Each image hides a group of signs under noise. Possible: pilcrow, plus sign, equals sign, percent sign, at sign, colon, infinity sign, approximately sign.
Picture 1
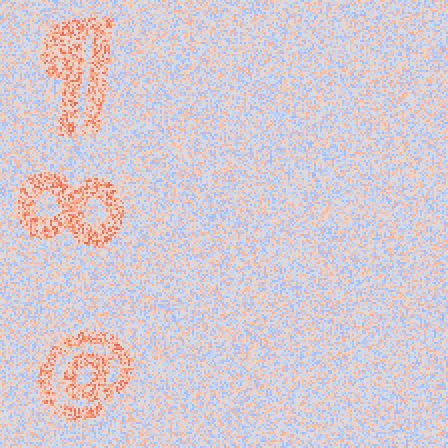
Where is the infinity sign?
middle left
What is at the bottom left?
at sign
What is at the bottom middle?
nothing
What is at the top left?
pilcrow
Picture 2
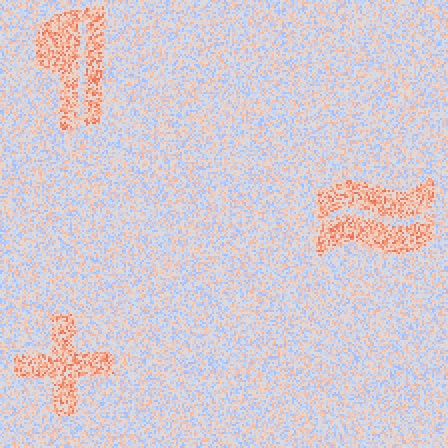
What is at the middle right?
approximately sign
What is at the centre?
nothing
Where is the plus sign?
bottom left
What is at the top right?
nothing
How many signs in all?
3
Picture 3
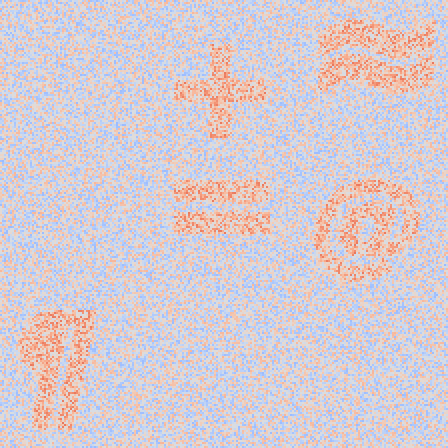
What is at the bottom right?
nothing
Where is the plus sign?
top middle
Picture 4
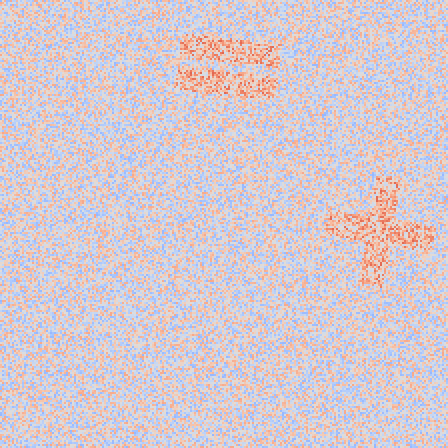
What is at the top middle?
equals sign
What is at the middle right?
plus sign
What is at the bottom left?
nothing
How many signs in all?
2
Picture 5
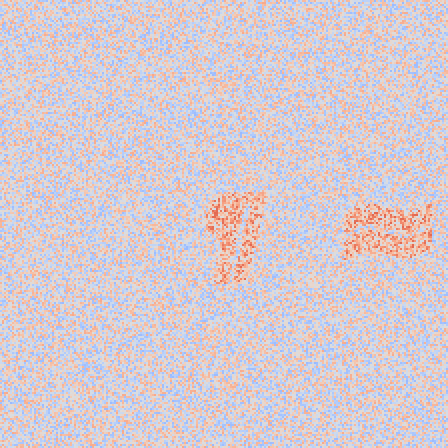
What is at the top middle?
nothing
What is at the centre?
pilcrow
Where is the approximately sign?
middle right
